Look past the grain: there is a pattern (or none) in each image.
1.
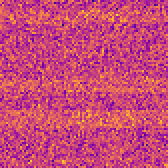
bands of rows
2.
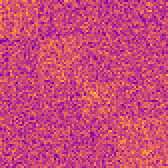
blocks along the diagonal
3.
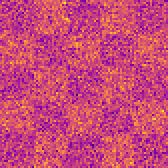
a checkerboard
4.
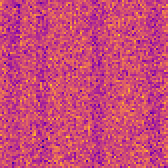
bands of columns
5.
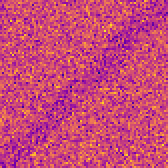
a diagonal band
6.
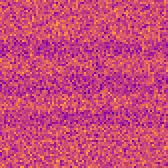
bands of rows
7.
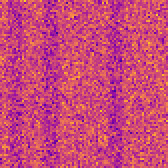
bands of columns
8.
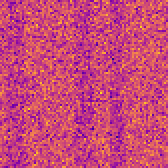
bands of columns
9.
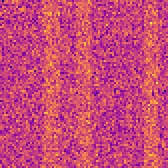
bands of columns
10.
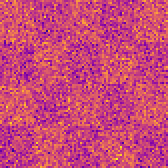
a checkerboard
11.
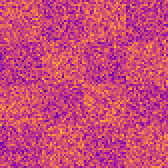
a checkerboard
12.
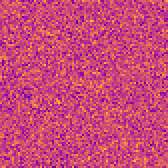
only noise
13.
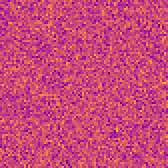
only noise
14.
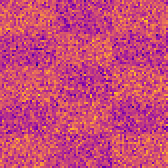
a checkerboard
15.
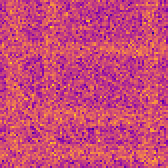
bands of rows crossing bands of columns
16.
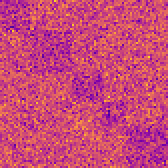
blocks along the diagonal
